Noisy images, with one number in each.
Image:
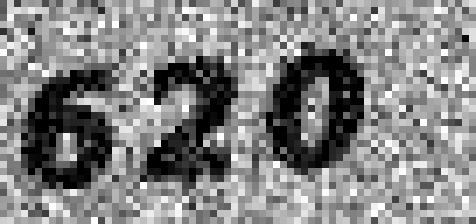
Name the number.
620
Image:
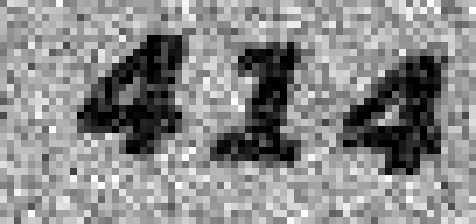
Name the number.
414
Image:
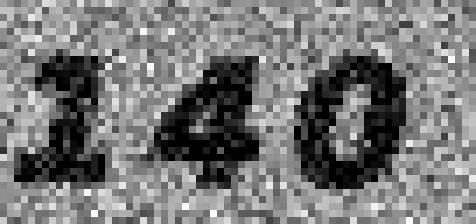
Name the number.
140
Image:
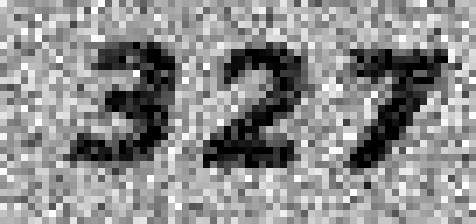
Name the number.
327
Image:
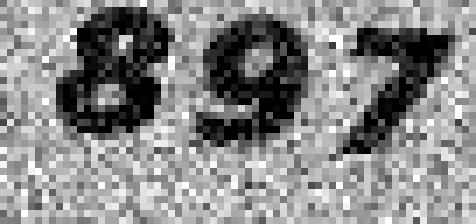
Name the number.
897
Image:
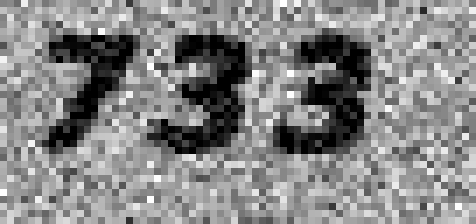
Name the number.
733
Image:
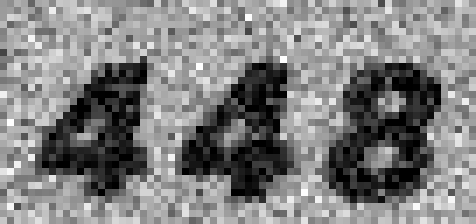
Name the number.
448
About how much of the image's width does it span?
nearly all
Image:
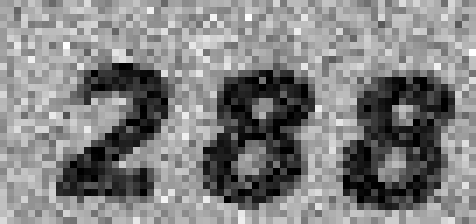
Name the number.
288
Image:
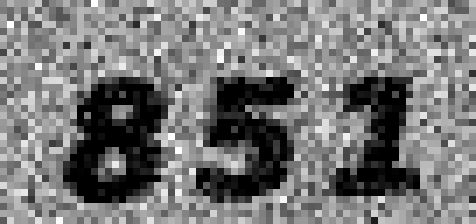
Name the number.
851
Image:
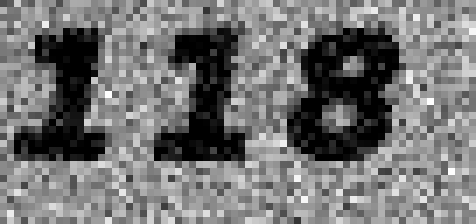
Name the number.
118
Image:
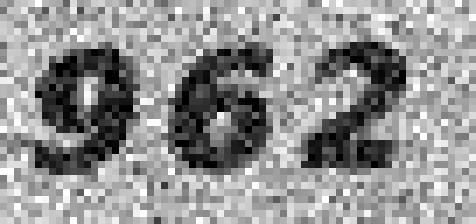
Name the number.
962
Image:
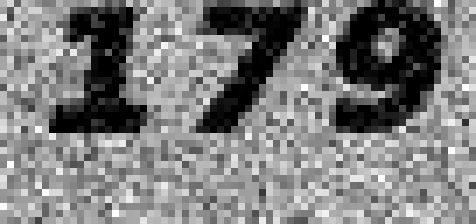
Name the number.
179
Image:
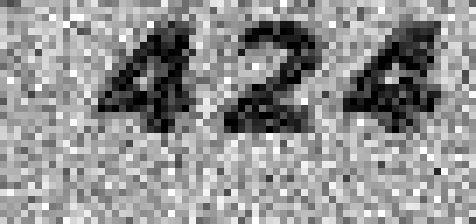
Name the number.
424
